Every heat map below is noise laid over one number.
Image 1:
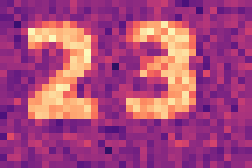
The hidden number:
23
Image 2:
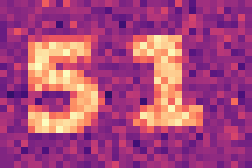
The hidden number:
51
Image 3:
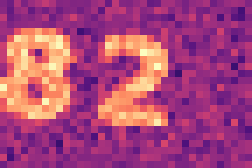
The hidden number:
82
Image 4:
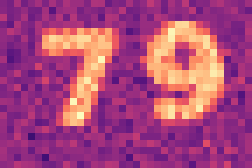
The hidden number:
79
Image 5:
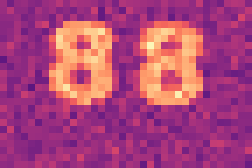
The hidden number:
88
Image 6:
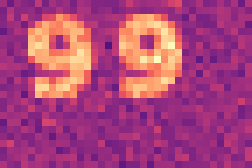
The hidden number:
99
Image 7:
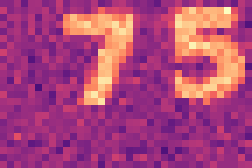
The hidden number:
75
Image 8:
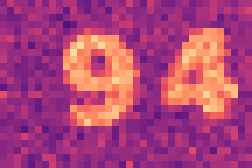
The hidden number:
94
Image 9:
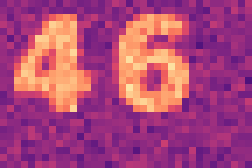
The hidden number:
46
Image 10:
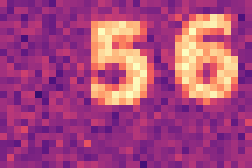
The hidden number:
56
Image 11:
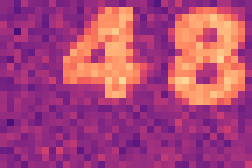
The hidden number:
48
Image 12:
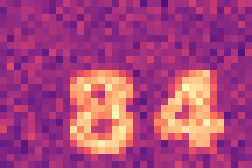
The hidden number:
84
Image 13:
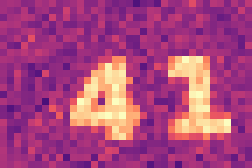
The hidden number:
41
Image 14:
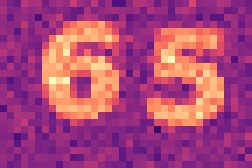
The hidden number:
65
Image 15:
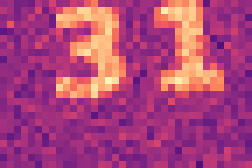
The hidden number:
31
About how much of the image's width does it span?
two thirds
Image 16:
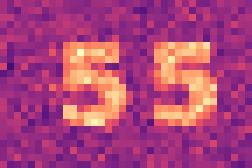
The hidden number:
55
